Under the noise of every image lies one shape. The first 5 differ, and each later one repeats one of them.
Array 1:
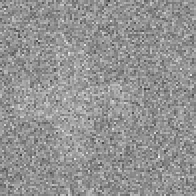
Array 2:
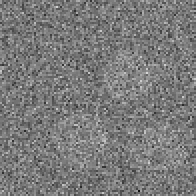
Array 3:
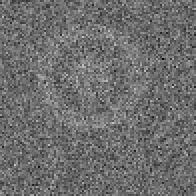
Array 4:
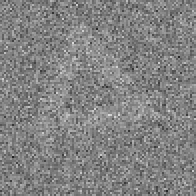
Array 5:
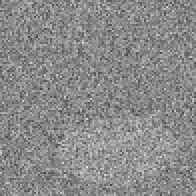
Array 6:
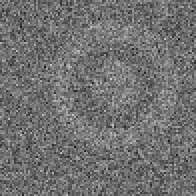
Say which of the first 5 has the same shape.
3
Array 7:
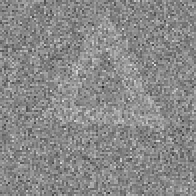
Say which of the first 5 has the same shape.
4
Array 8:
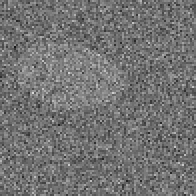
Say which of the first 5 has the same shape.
5
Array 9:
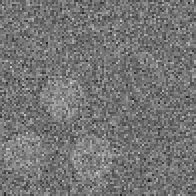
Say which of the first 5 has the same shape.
2
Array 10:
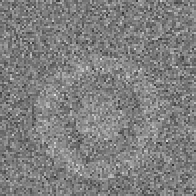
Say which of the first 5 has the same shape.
3
